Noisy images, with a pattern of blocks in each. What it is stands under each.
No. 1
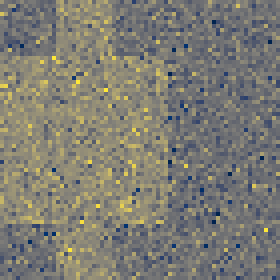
top and bottom mirror each other
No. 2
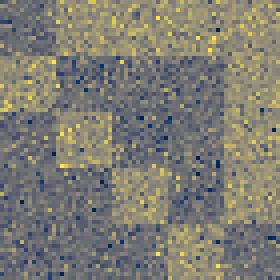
mirrored about the diagonal from the bottom left
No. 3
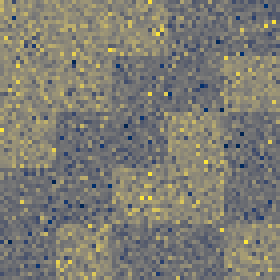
mirrored about the diagonal from the top left
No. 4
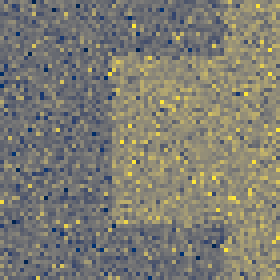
top and bottom mirror each other
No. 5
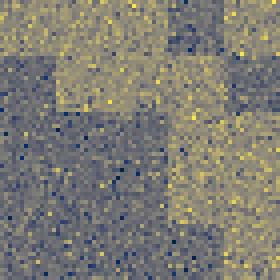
mirrored about the diagonal from the bottom left
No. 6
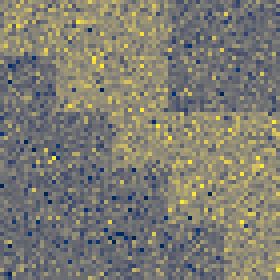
mirrored about the diagonal from the bottom left
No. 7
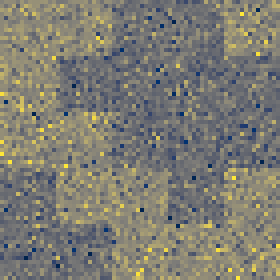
mirrored about the diagonal from the bottom left
